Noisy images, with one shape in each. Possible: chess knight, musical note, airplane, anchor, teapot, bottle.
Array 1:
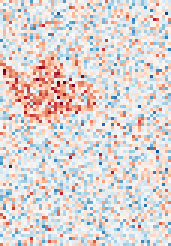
teapot
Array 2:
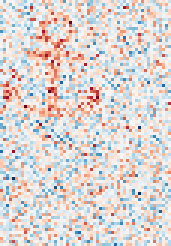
anchor
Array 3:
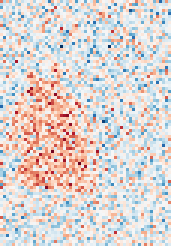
chess knight
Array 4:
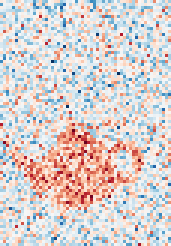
teapot
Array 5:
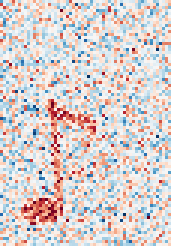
musical note
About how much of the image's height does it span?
half
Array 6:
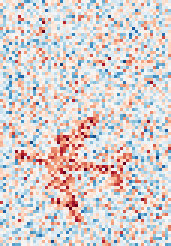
airplane
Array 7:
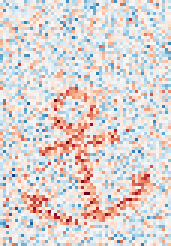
anchor
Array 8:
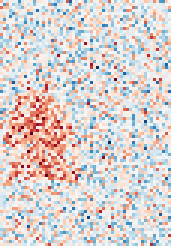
chess knight
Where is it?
middle left
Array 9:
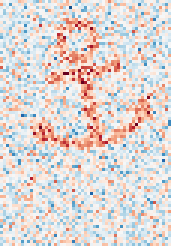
anchor
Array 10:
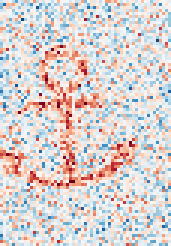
anchor
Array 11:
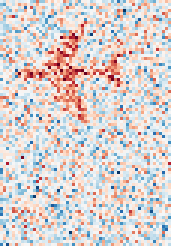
airplane
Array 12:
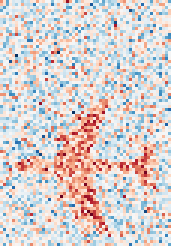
airplane
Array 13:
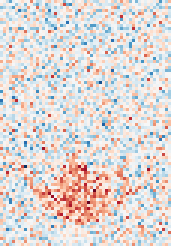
teapot
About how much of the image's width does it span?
two thirds
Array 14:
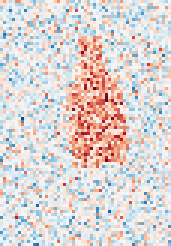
bottle
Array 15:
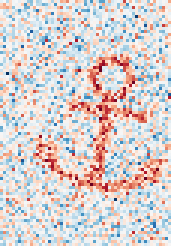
anchor
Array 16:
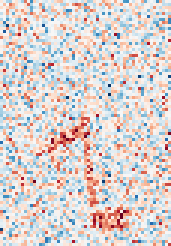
musical note
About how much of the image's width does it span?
half
